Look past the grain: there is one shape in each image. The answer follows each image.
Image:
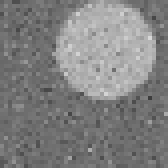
disc
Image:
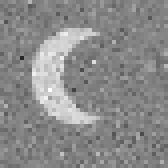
crescent
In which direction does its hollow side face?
right
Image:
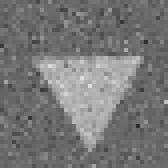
triangle
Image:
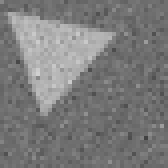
triangle
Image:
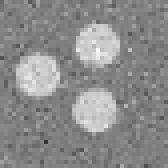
three dots
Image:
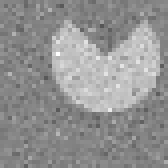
disc with a wedge cut out
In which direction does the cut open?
up
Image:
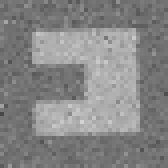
square with a notch
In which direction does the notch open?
left
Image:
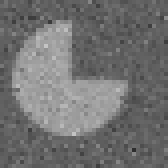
disc with a wedge cut out
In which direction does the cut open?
up and right
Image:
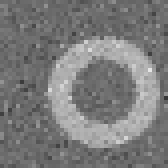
ring
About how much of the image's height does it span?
two thirds
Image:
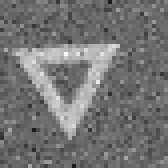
triangle frame
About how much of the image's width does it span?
two thirds
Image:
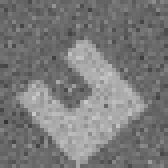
square with a notch
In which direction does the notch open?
up and left
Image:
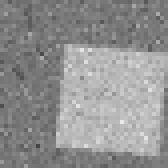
square
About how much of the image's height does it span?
two thirds
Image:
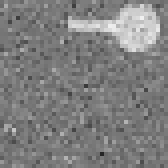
lollipop
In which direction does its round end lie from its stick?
right
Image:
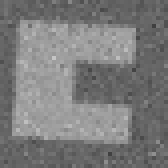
square with a notch
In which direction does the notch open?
right
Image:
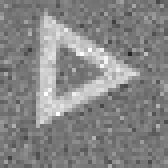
triangle frame
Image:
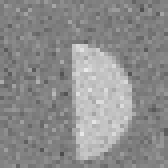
half disc
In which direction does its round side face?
right
